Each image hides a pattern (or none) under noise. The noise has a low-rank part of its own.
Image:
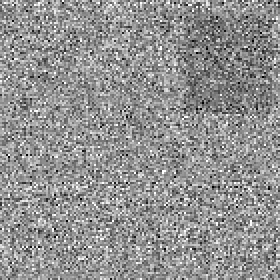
one block
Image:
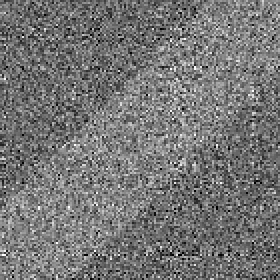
a diagonal band
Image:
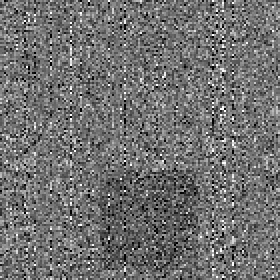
one block
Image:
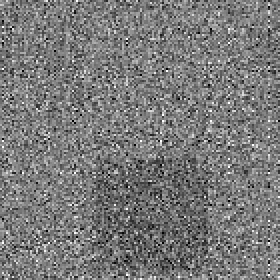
one block
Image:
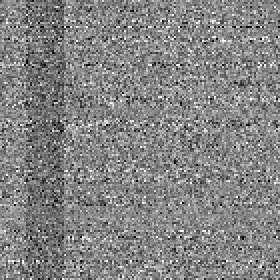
one band of columns
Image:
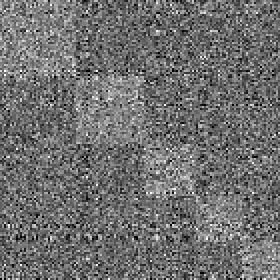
blocks along the diagonal
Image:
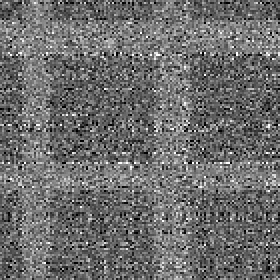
bands of rows crossing bands of columns
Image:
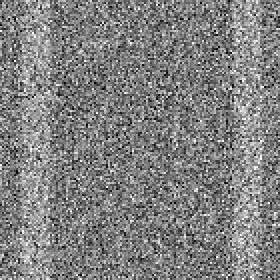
bands of columns
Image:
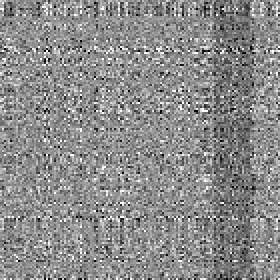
one band of columns
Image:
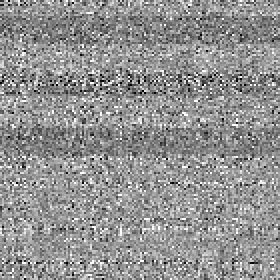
bands of rows
